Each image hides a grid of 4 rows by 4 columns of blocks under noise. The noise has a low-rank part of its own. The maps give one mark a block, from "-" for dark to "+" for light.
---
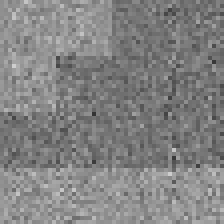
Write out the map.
+ + - -
+ - - -
- - - -
+ + + +
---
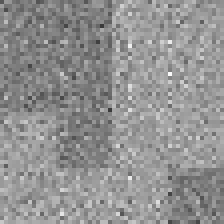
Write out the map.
- - + +
- - + +
+ - + +
+ + + -
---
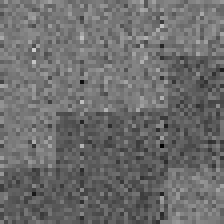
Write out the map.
+ + + +
+ + + -
+ - - -
- - - +
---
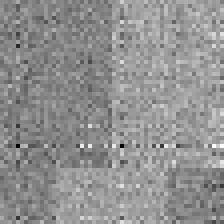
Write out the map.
- - + +
- - + +
- - + +
- + + -
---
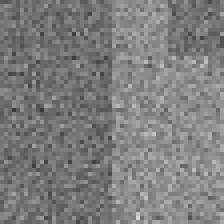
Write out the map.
- - + -
- - + +
- - + +
- - + +
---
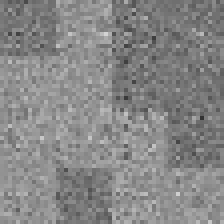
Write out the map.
- + - -
+ + - -
+ + + -
+ - + +
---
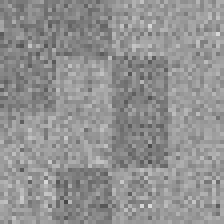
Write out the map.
- - + +
- + - +
+ + - +
+ - + +
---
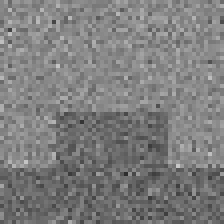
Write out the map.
+ + + +
+ + + +
+ - - +
- - - -
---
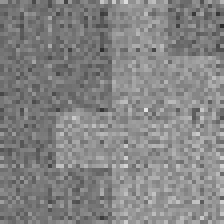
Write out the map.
- - + -
- - + +
- + + +
- - + +
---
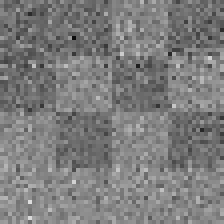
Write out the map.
- - + -
- + - +
+ - + -
+ + + +
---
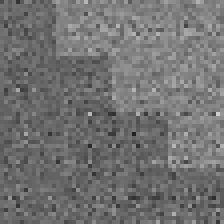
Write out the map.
- + + +
- - + +
- - - +
- - - -
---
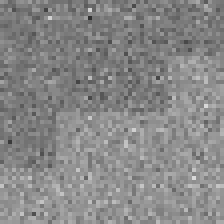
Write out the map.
- - - -
- - - +
- + + +
+ + + +
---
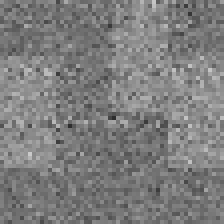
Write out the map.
- - + -
+ - + +
+ - - +
- - - -
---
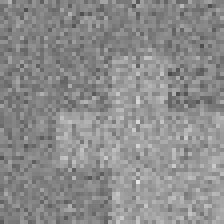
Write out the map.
- - - -
- - + -
- + + +
- - + +
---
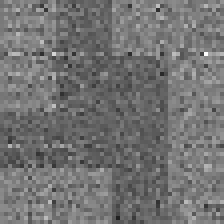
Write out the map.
+ - + +
+ - - +
- - - +
+ + - +
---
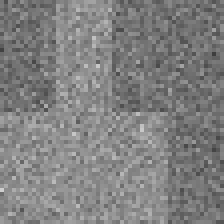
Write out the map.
- + - -
- + - -
+ + + -
+ + + -
